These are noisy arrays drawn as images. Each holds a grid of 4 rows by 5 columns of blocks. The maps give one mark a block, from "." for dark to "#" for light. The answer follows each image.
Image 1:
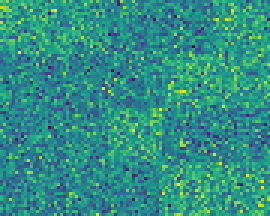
##..#
...##
..#..
...##
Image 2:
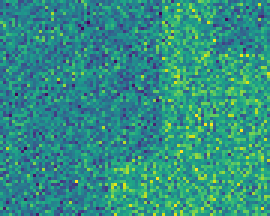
...#.
...##
...##
..###
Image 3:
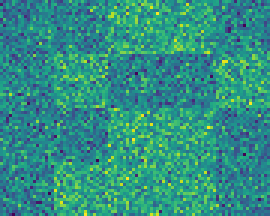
..##.
.#..#
..##.
.###.
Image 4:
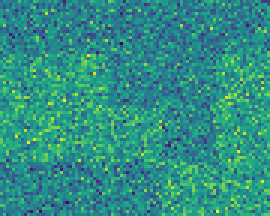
.....
##..#
###.#
...##
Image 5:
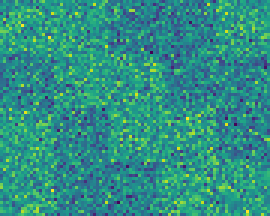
##..#
.##..
#.##.
#..##
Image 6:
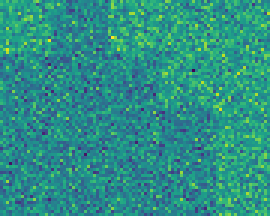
#.###
...##
....#
....#
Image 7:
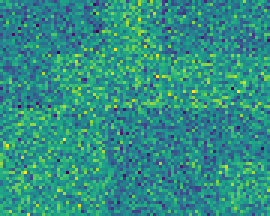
..#..
.####
##...
##..#
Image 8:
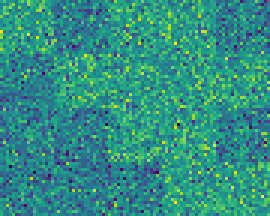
#.##.
.####
..##.
...##
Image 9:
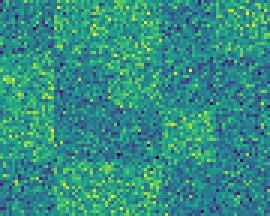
.##.#
#.#..
#..#.
.##..
